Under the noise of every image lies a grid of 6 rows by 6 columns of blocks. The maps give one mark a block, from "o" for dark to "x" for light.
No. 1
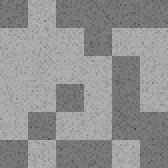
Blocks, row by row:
oxoooo
xxxoxx
xxxxox
xxoxox
xoxxoo
oxooxo
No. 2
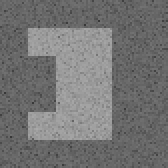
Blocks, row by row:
oooooo
oxxxoo
ooxxoo
ooxxoo
oxxxoo
oooooo
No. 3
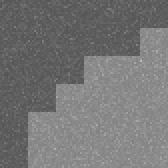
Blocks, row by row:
oooooo
ooooox
oooxxx
ooxxxx
oxxxxx
oxxxxx
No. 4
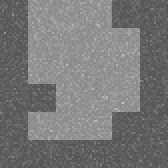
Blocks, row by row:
oxxxoo
oxxxxo
oxxxxo
ooxxxo
oxxxoo
oooooo
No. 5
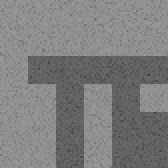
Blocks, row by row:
xxxxxx
xxxxxx
xooooo
xxoxox
xxoxoo
xxoxoo
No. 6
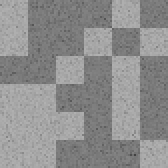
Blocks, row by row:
xoooxo
xooxox
ooxoxo
xxooxo
xxxoxo
xxooox
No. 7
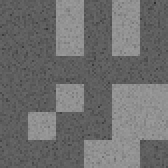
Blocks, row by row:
ooxoxo
ooxoxo
oooooo
ooxoxx
oxooxx
oooxxo
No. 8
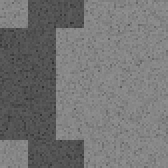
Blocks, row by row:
xooxxx
ooxxxx
ooxxxx
ooxxxx
ooxxxx
xooxxx
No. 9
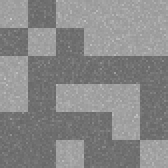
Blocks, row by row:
xoxxxx
oxoxxx
xooooo
xoxxxo
ooooxo
ooxoox
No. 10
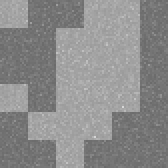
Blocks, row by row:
xooxxo
ooxxxo
ooxxxo
xoxxxo
oxxxoo
ooxooo
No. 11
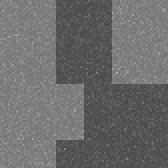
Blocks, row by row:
xxooxx
xxooxx
xxooxx
xxxooo
xxxooo
xxoooo
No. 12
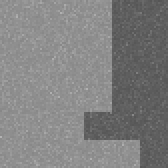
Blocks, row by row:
xxxxoo
xxxxoo
xxxxoo
xxxxoo
xxxooo
xxxxxo
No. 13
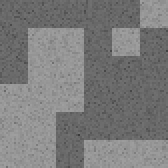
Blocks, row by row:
ooooox
oxxoxo
oxxooo
xxxooo
xxoooo
xxoxxx
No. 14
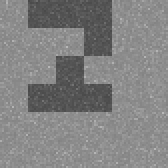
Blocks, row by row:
xoooxx
xxxoxx
xxoxxx
xoooxx
xxxxxx
xxxxxx
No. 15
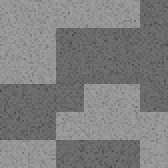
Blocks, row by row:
xxxxxo
xxoooo
xxoooo
oooxxo
ooxxxx
xxooox
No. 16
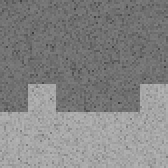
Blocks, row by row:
oooooo
oooooo
oooooo
oxooox
xxxxxx
xxxxxx
